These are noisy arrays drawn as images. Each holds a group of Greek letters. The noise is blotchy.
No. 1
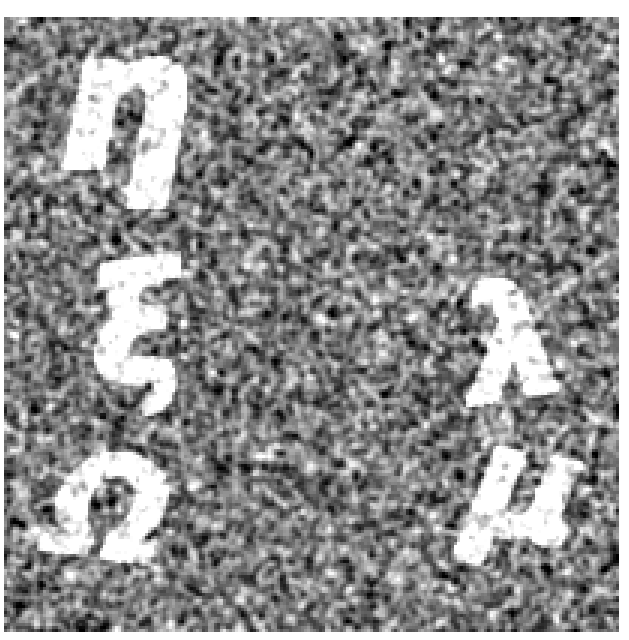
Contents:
top left: eta; middle left: xi; middle right: lambda; bottom left: omega; bottom right: mu
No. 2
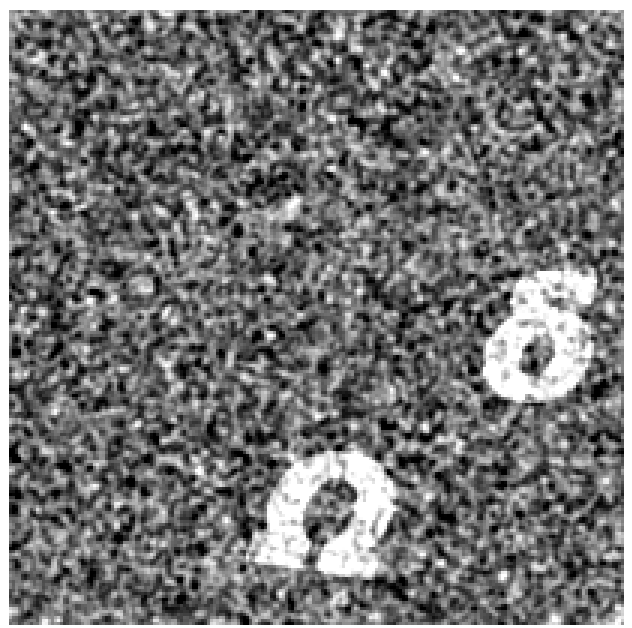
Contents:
middle right: delta; bottom middle: omega
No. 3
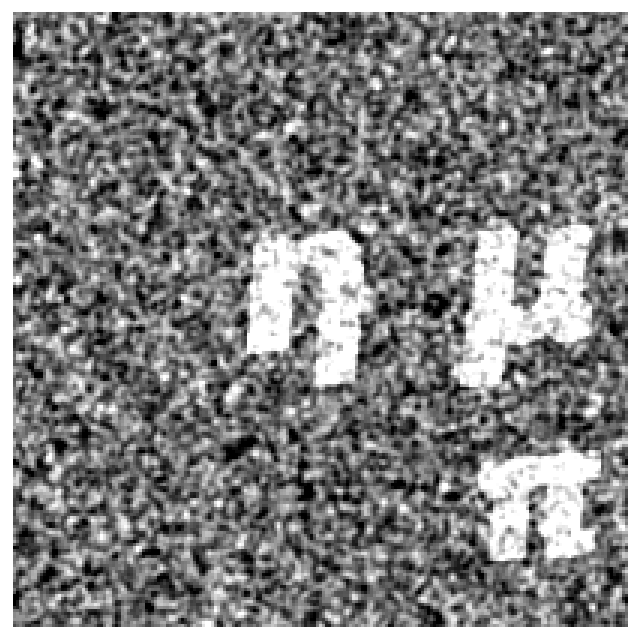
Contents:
centre: eta; middle right: mu; bottom right: pi
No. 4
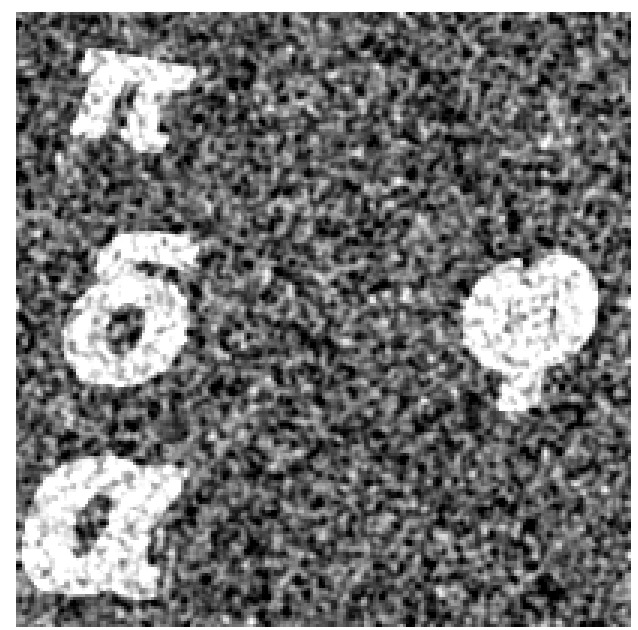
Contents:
top left: pi; middle left: delta; middle right: phi; bottom left: alpha
